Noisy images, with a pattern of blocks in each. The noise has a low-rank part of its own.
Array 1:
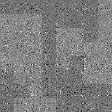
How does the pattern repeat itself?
no symmetry
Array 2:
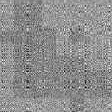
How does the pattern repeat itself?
mirrored about the diagonal from the bottom left
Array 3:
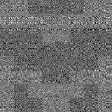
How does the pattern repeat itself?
left and right mirror each other
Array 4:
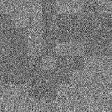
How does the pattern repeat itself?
no symmetry
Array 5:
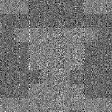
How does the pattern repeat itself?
left and right mirror each other
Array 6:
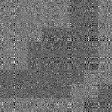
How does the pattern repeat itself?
mirrored about the diagonal from the top left
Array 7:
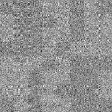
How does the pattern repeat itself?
the same after a half turn
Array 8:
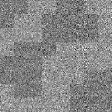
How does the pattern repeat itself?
mirrored about the diagonal from the top left
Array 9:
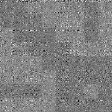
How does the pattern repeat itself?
mirrored about the diagonal from the top left
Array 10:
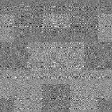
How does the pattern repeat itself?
left and right mirror each other
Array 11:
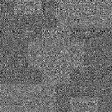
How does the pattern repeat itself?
the same after a half turn
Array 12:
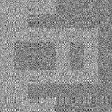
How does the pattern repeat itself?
top and bottom mirror each other
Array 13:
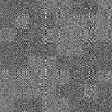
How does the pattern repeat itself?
the same after a half turn
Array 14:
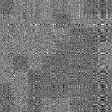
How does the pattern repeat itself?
mirrored about the diagonal from the top left
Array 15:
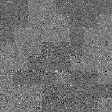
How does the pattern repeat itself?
no symmetry
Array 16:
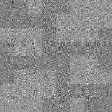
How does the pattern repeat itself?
the same after a half turn
